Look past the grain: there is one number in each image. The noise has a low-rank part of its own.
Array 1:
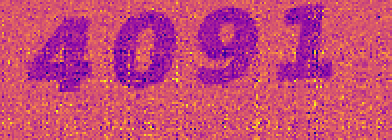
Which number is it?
4091
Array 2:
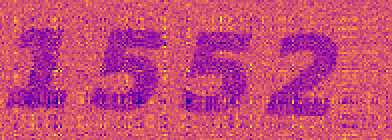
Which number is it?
1552
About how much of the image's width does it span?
nearly all
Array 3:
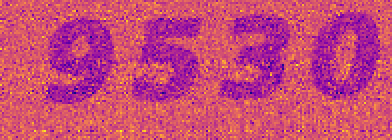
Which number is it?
9530
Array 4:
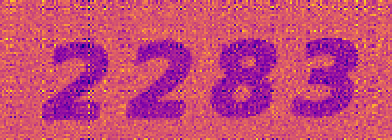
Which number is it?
2283
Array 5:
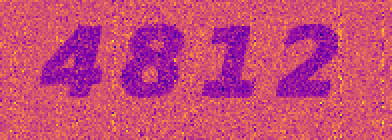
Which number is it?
4812
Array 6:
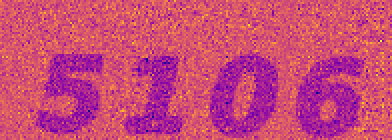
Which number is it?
5106
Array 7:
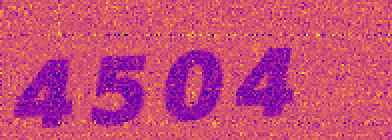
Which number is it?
4504
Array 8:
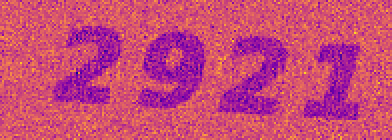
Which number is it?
2921
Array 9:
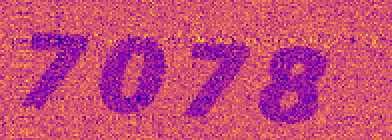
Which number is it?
7078
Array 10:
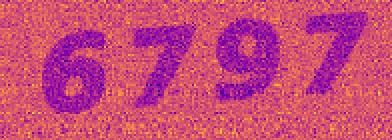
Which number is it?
6797
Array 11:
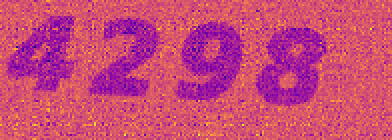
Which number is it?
4298
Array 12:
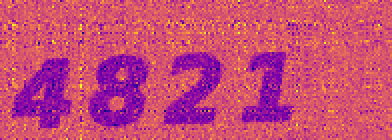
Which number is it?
4821
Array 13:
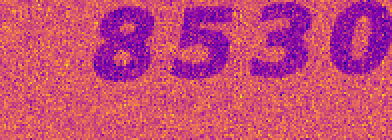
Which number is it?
8530
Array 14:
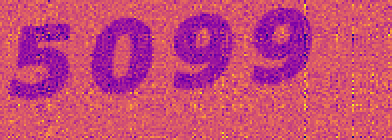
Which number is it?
5099
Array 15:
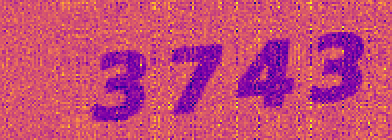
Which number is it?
3743
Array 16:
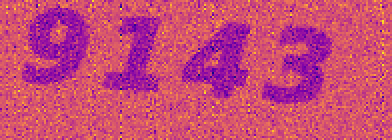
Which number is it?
9143
